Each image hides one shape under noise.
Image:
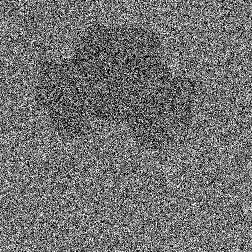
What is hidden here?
dark car
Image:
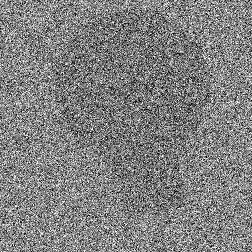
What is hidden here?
dark light bulb
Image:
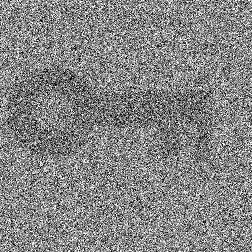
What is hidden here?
dark key
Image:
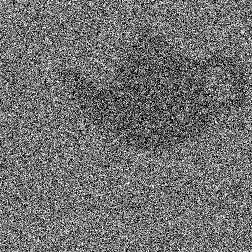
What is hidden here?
dark teapot
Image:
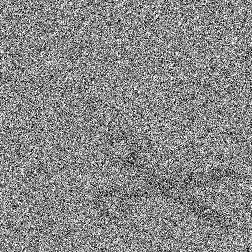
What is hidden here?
dark pair of scissors
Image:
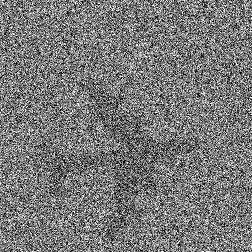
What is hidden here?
dark airplane
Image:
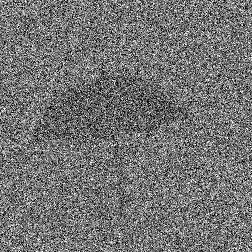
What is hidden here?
dark umbrella
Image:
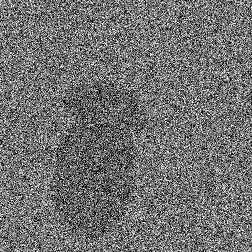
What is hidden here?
dark footprint
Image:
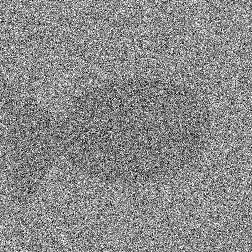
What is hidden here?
dark fish
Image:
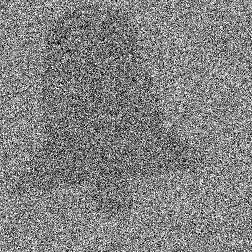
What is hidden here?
dark bell
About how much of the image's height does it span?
nearly all
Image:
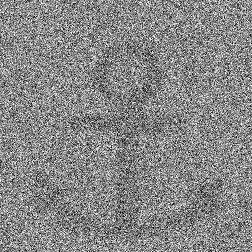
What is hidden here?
dark anchor
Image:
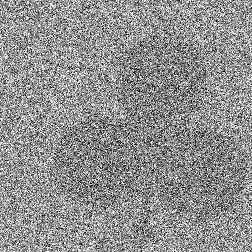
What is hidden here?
dark club
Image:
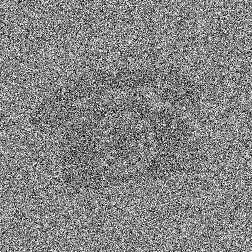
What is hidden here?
dark telephone
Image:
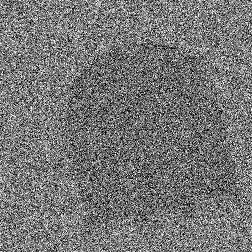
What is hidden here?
dark ghost
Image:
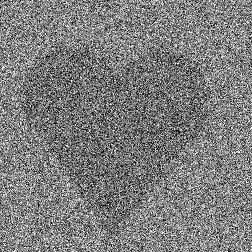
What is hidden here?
dark heart
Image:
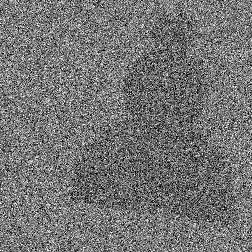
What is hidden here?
dark chess pawn
